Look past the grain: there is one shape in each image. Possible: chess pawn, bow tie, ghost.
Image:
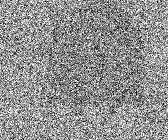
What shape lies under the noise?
ghost
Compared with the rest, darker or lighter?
darker
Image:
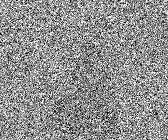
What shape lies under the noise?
chess pawn
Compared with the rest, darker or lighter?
darker
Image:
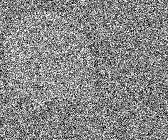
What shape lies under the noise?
ghost
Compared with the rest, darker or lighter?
lighter
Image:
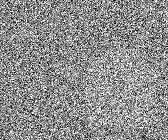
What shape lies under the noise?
ghost
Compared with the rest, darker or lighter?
lighter
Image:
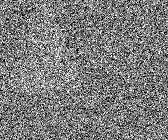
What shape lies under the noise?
chess pawn
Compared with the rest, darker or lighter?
lighter
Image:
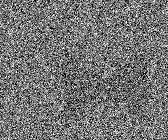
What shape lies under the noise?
bow tie
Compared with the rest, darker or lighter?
darker
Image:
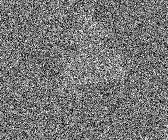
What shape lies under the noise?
chess pawn
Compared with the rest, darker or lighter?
lighter
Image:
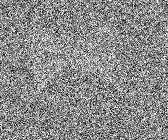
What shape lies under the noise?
bow tie
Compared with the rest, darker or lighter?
lighter
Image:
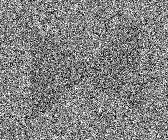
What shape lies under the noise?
bow tie
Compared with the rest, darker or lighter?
darker
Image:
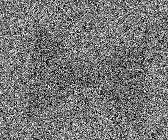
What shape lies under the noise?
bow tie
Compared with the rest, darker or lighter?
darker
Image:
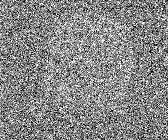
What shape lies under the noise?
ghost
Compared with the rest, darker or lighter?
lighter
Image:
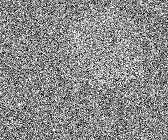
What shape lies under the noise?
ghost
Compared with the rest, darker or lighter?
lighter
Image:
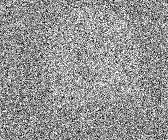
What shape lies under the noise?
ghost
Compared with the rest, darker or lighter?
lighter
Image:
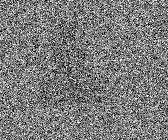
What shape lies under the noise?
chess pawn
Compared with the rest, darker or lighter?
darker
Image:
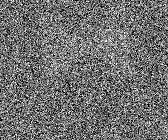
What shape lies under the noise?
bow tie
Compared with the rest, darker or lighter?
lighter
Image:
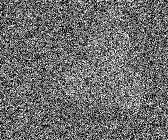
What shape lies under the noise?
chess pawn
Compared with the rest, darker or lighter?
lighter
